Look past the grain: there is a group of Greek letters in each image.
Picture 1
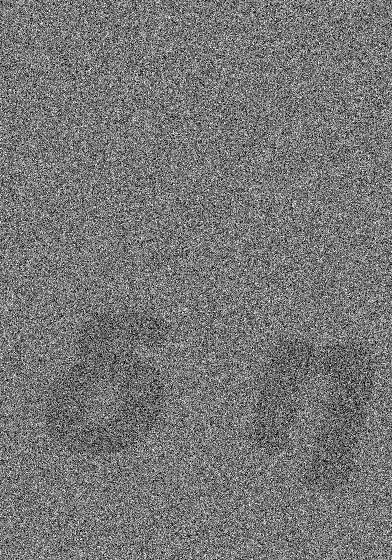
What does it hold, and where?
bottom left: delta; bottom right: eta
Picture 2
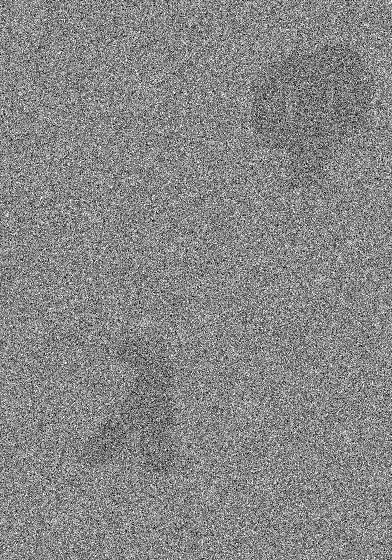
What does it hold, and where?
top right: phi; bottom left: lambda
